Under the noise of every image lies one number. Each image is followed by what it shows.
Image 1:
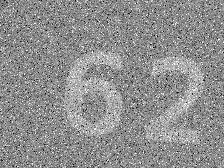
62
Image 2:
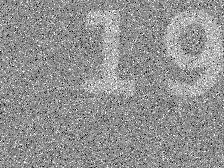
19
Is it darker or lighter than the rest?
lighter
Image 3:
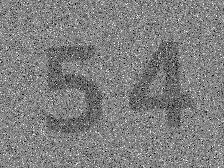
54
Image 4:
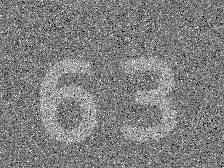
63
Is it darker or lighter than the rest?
lighter
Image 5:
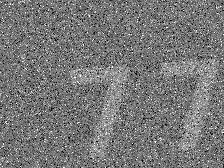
77
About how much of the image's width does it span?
two thirds
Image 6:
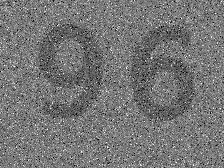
96
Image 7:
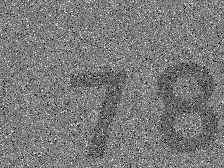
78
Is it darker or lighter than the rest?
darker
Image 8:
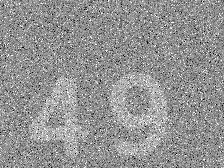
49
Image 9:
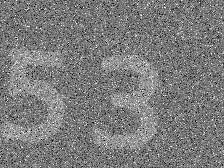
53
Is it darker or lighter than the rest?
lighter
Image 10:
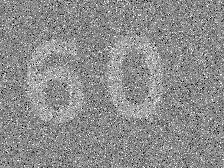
60
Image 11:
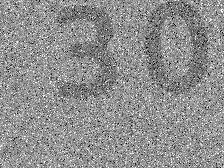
30
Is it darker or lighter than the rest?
darker
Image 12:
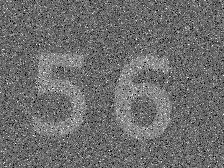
56
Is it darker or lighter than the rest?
lighter
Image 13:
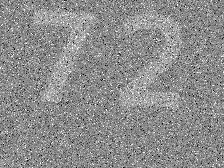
72
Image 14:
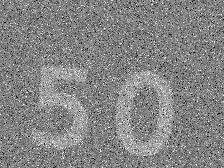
50
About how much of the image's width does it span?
two thirds
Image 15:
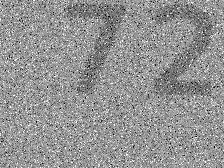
72
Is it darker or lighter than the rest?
darker
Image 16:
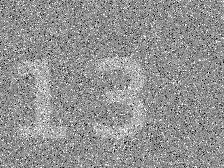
13
